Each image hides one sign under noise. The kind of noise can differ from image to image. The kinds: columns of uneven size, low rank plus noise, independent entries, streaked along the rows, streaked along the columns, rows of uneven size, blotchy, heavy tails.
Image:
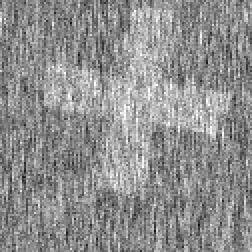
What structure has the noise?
streaked along the columns
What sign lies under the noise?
plus sign
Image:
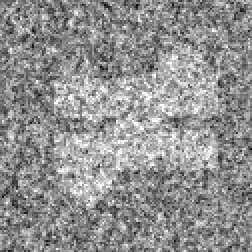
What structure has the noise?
blotchy
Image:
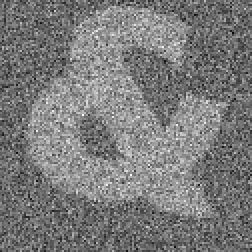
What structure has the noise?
independent entries
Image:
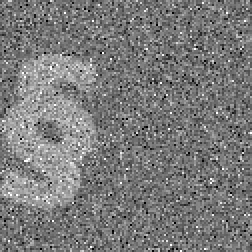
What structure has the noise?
heavy tails
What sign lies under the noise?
section sign
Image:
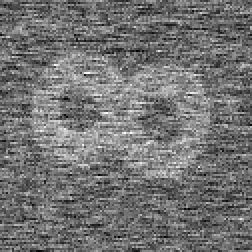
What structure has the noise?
streaked along the rows
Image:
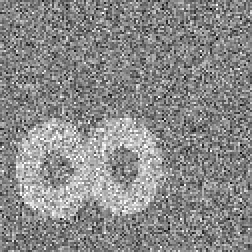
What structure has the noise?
low rank plus noise
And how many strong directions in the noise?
three or four
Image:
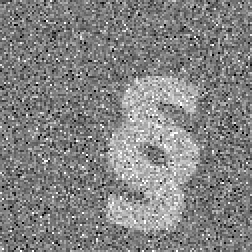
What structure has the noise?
heavy tails
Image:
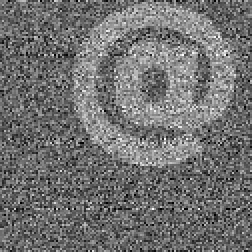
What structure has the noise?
rows of uneven size
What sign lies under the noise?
at sign
